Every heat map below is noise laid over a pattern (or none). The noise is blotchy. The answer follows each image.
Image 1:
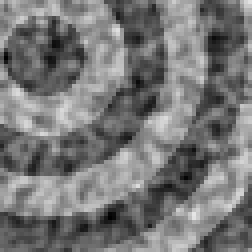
rings round one point
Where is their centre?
top left
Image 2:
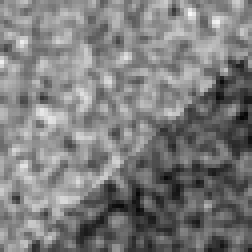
a sharp edge
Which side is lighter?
top left
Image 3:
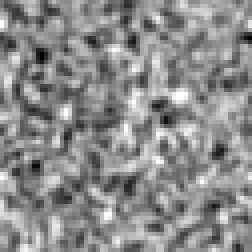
only noise
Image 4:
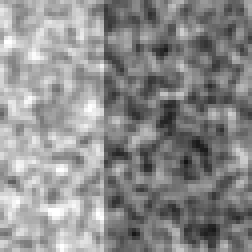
a sharp edge
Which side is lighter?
left
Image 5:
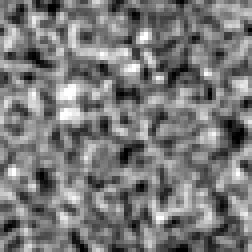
only noise
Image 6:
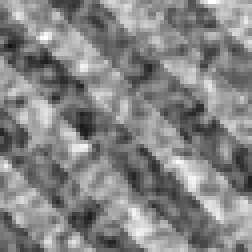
diagonal stripes
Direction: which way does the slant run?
top left to bottom right
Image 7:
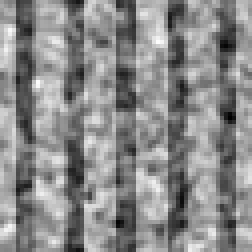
vertical stripes
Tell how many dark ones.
5
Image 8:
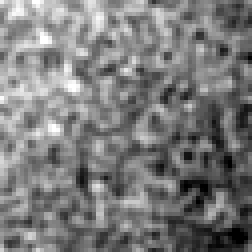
a smooth slope
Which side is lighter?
top left
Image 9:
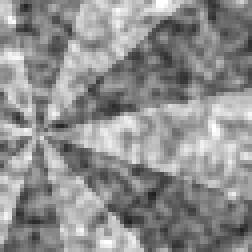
spokes from one point
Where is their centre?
middle left
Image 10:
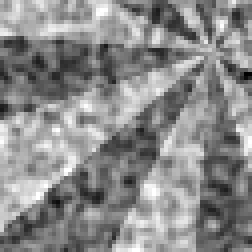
spokes from one point
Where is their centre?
top right
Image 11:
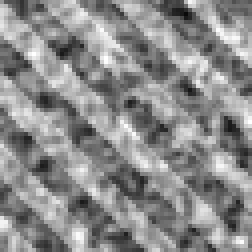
diagonal stripes
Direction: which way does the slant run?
top left to bottom right
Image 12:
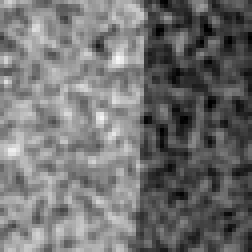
a sharp edge
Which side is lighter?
left
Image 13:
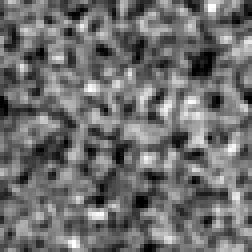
only noise
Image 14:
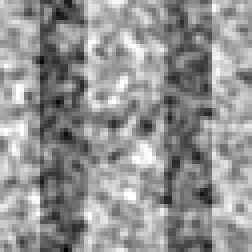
vertical stripes
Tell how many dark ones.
2
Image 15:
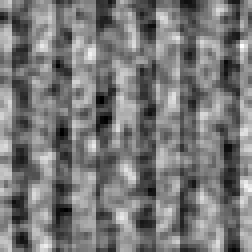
vertical stripes
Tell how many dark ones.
6
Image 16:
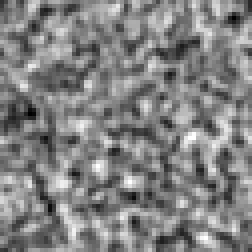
only noise
